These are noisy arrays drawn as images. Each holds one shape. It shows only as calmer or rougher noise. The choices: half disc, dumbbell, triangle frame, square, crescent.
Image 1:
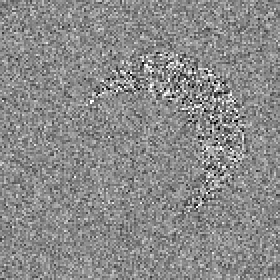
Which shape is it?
crescent
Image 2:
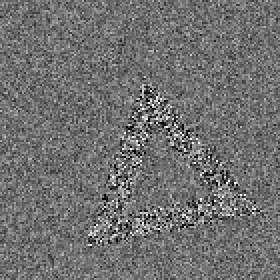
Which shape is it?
triangle frame
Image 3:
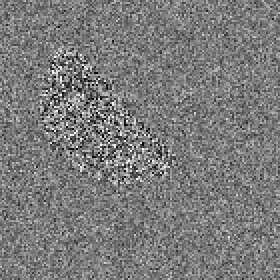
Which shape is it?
half disc
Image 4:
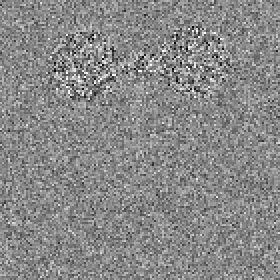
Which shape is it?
dumbbell
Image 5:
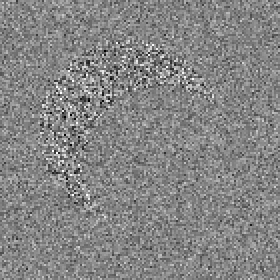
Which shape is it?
crescent
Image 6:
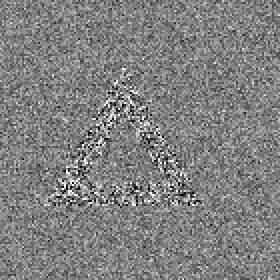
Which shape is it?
triangle frame
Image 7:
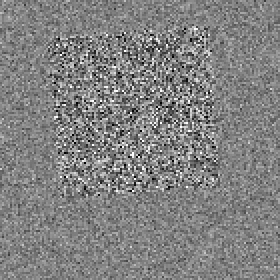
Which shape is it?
square
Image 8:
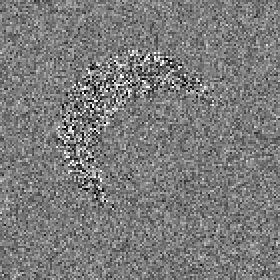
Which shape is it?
crescent
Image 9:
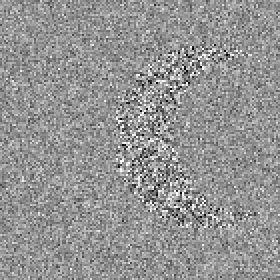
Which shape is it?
crescent
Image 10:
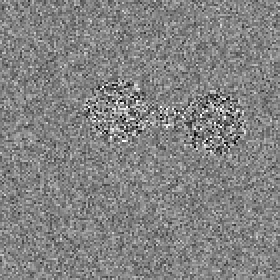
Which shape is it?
dumbbell
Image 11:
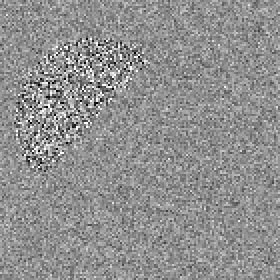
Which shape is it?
half disc
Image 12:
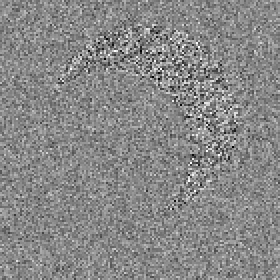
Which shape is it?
crescent
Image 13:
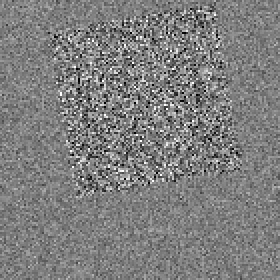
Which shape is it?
square
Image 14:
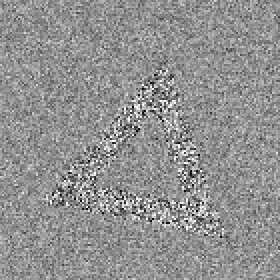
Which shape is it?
triangle frame
